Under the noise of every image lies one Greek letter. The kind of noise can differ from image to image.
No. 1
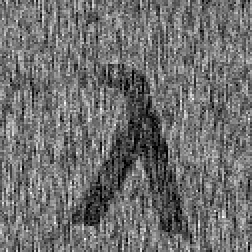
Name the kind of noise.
streaked along the columns
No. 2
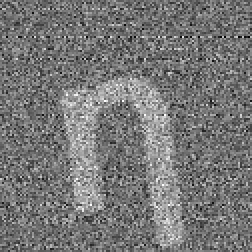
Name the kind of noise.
rows of uneven size
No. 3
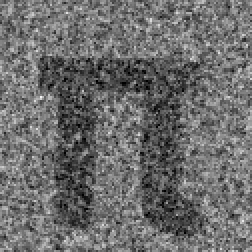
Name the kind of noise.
blotchy
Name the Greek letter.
pi
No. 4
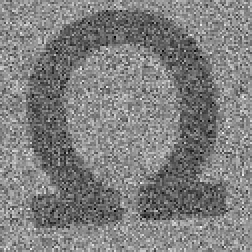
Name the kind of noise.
low rank plus noise
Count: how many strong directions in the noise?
five to eight
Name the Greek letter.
omega
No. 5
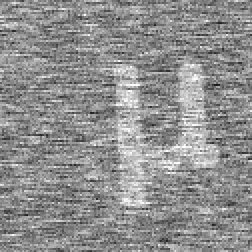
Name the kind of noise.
streaked along the rows
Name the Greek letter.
mu
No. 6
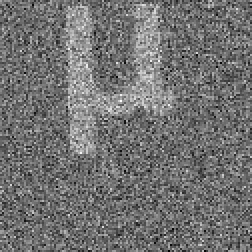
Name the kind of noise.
low rank plus noise
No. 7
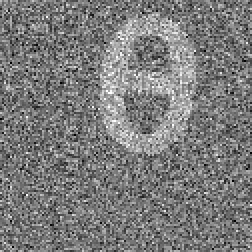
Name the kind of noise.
low rank plus noise
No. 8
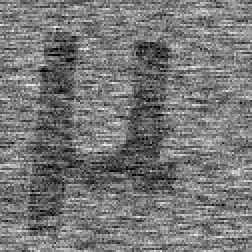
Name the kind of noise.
streaked along the rows
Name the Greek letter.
mu
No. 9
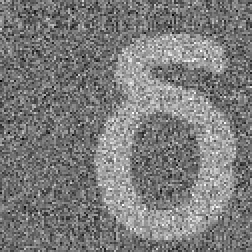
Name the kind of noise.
low rank plus noise
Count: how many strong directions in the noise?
three or four
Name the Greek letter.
delta
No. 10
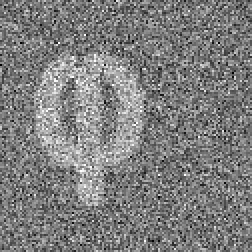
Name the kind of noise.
low rank plus noise
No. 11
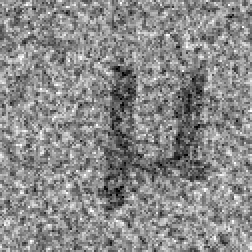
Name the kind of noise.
blotchy
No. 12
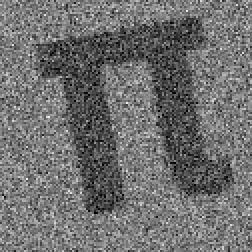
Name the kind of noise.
independent entries
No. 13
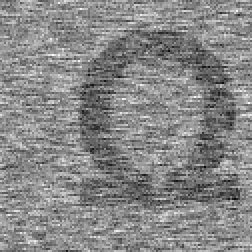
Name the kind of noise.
streaked along the rows
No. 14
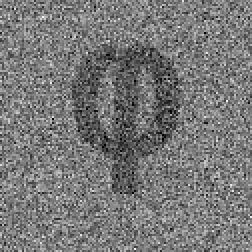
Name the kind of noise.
low rank plus noise
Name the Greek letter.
phi
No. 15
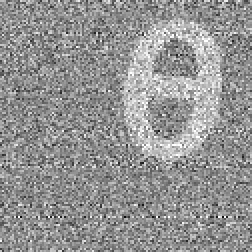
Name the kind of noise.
rows of uneven size
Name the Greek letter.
theta
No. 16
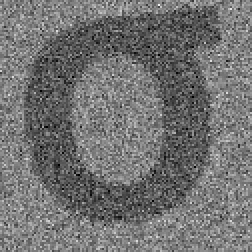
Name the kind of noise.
low rank plus noise
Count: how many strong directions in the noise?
two
